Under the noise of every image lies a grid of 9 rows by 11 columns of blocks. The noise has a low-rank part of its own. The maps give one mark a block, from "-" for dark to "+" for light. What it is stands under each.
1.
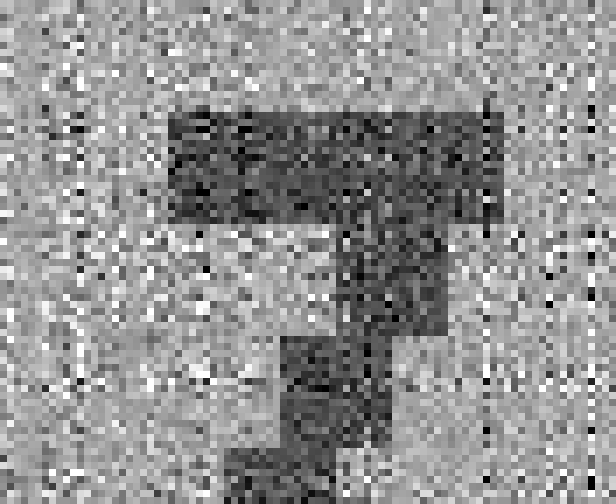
+++++++++++
+++++++++++
+++------++
+++------++
++++++--+++
++++++--+++
+++++--++++
+++++--++++
++++--+++++
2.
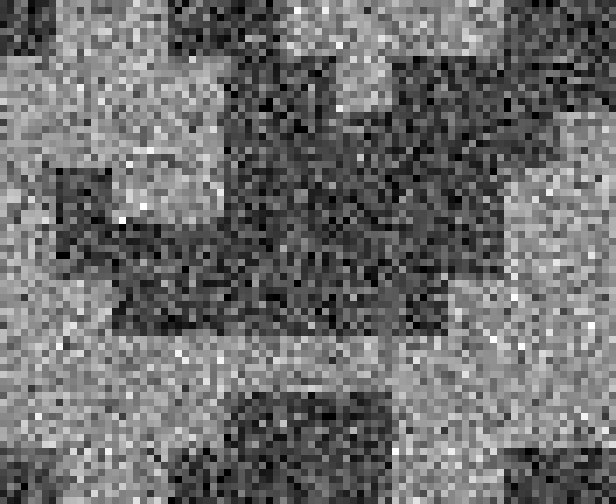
-++--++++--
++++--+----
++++------+
+-++-----++
+--------++
++------+++
+++++++++++
++++---++++
-++----++--
